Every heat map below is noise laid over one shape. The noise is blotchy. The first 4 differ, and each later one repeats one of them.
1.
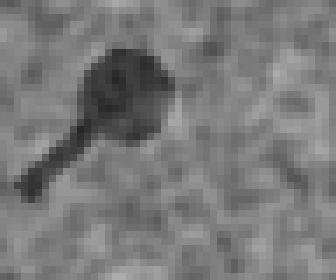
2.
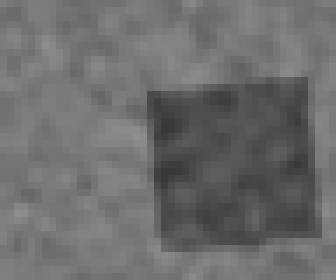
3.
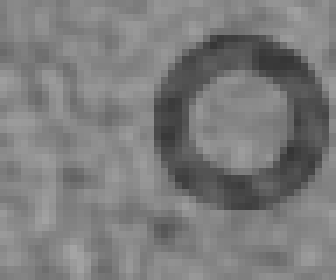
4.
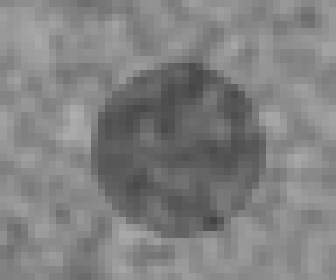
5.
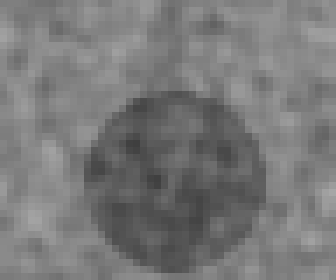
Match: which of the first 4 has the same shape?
4
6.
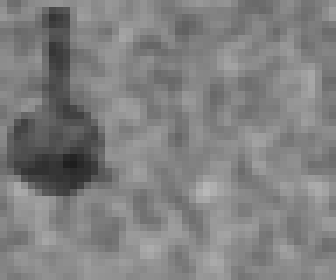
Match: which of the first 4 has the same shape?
1
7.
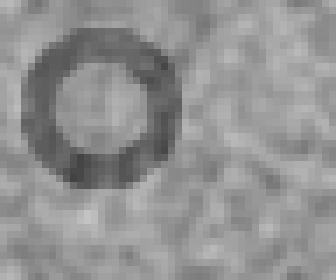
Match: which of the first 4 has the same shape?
3
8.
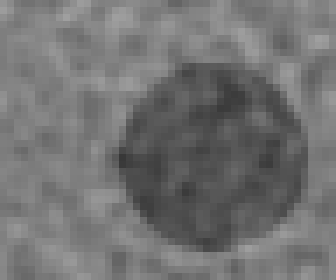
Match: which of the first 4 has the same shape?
4
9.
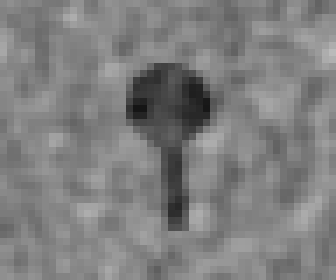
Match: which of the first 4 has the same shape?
1
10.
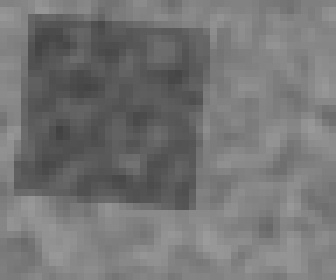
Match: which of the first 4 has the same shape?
2
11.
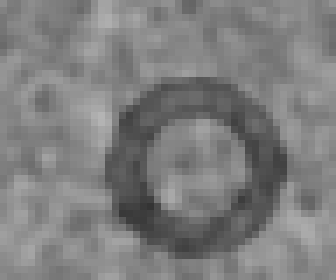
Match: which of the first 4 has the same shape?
3
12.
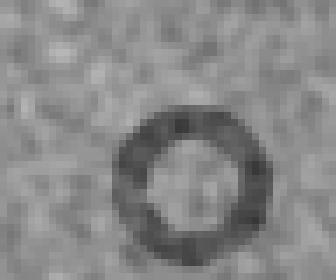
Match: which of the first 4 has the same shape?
3
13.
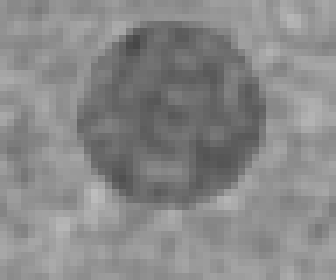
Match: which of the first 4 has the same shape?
4
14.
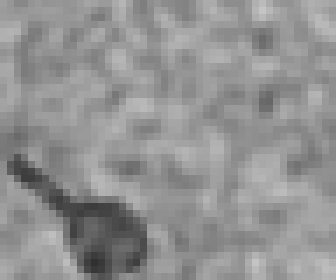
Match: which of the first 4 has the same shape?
1
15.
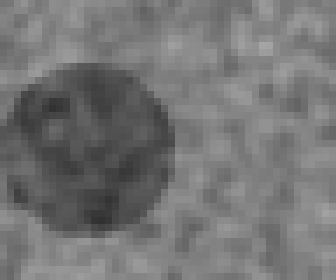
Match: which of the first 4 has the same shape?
4
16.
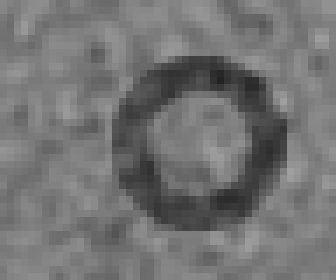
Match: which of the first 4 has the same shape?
3
